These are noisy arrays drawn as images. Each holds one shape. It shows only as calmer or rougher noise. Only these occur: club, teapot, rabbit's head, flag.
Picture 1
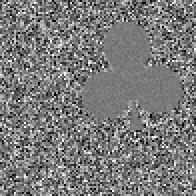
calm club
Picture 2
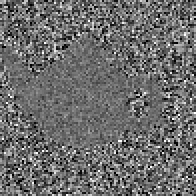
calm teapot
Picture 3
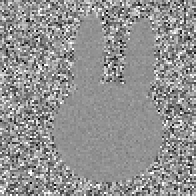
calm rabbit's head
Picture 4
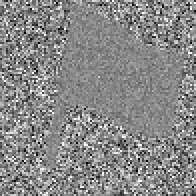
calm flag
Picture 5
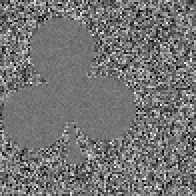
calm club
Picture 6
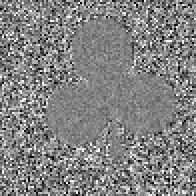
calm club
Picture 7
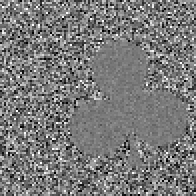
calm club
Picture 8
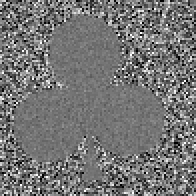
calm club
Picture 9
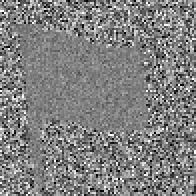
calm flag
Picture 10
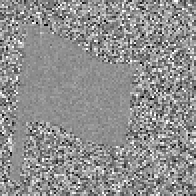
calm flag
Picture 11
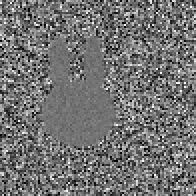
calm rabbit's head
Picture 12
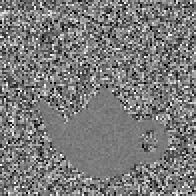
calm teapot
